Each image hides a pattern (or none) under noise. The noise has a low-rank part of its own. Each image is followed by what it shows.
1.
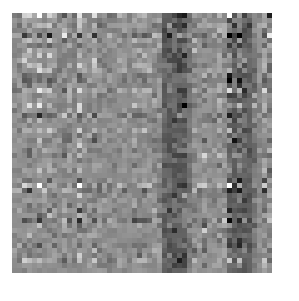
bands of columns
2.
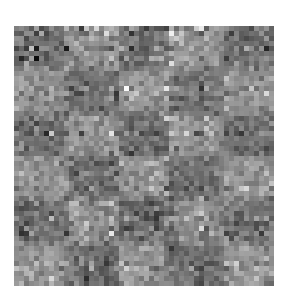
a checkerboard
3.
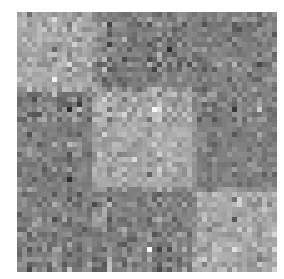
blocks along the diagonal
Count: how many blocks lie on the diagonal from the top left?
3
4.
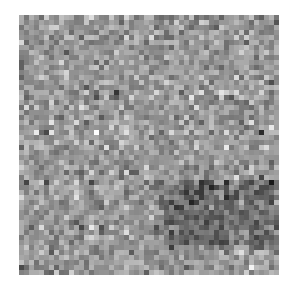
one block
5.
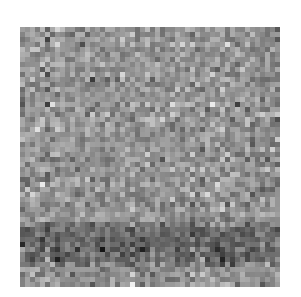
one band of rows
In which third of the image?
bottom
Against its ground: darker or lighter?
darker
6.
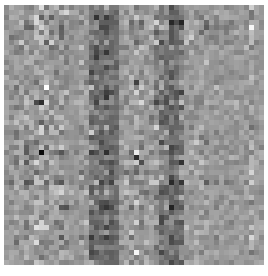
bands of columns
